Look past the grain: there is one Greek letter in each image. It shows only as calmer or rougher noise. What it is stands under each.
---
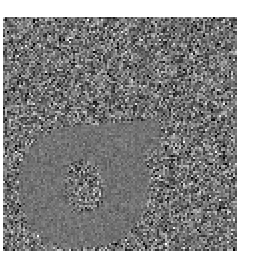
sigma
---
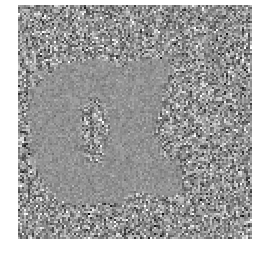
alpha
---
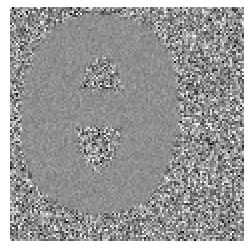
theta
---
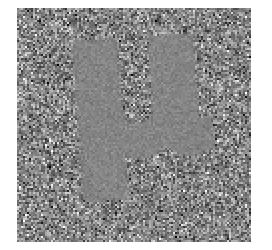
mu
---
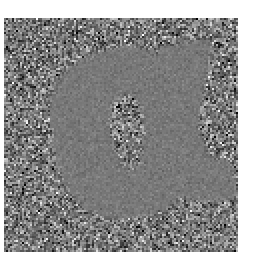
alpha
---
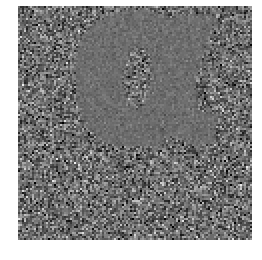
alpha
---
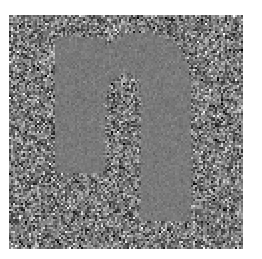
eta
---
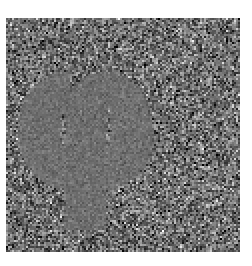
phi
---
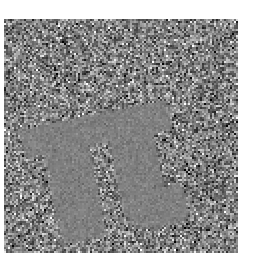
pi
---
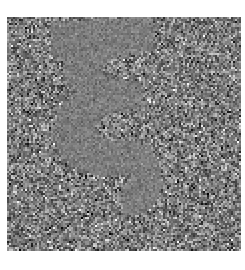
xi
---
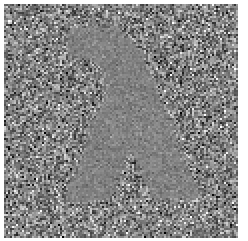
lambda
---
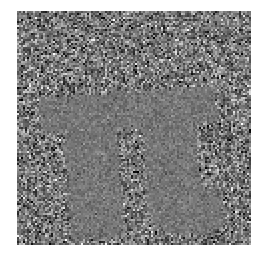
pi
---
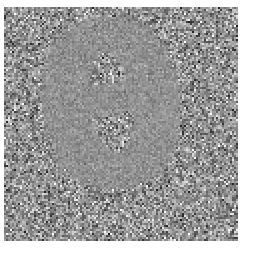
theta
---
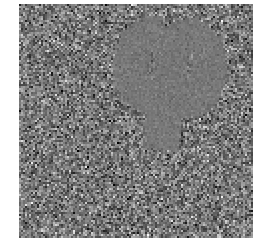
phi
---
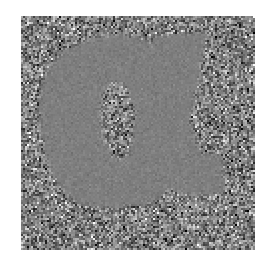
alpha
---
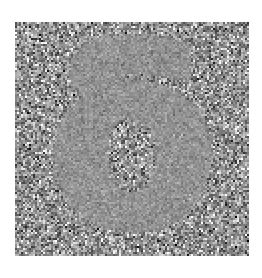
delta
